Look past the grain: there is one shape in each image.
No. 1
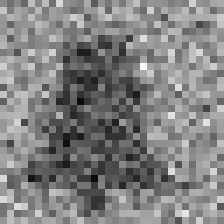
dark bell
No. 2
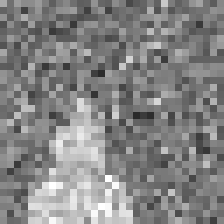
light chess pawn
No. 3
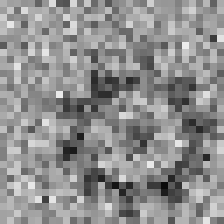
dark gear
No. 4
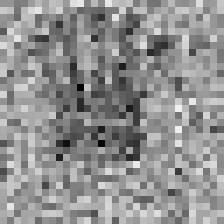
dark chess queen
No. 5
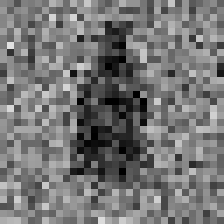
dark bottle
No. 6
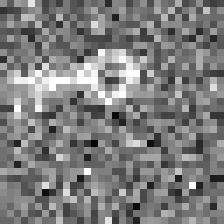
light key
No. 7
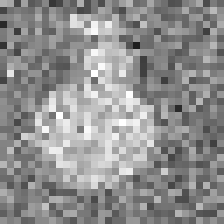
light pear
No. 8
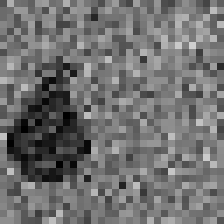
dark pear
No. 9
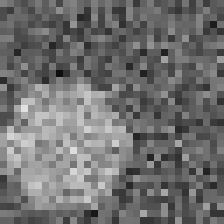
light flower
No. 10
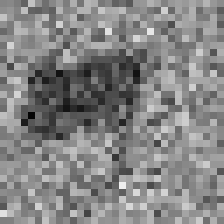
dark flag
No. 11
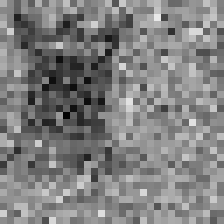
dark chess rook
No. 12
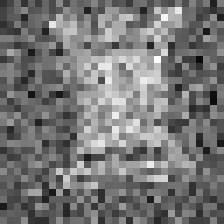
light chess rook
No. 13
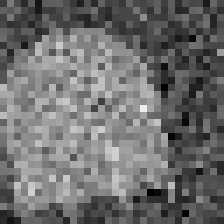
light ghost
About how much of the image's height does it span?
nearly all
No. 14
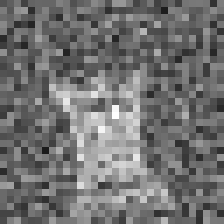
light chess rook
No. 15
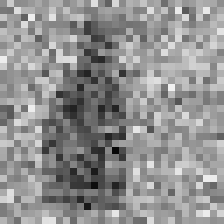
dark bottle
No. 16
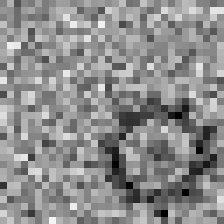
dark gear
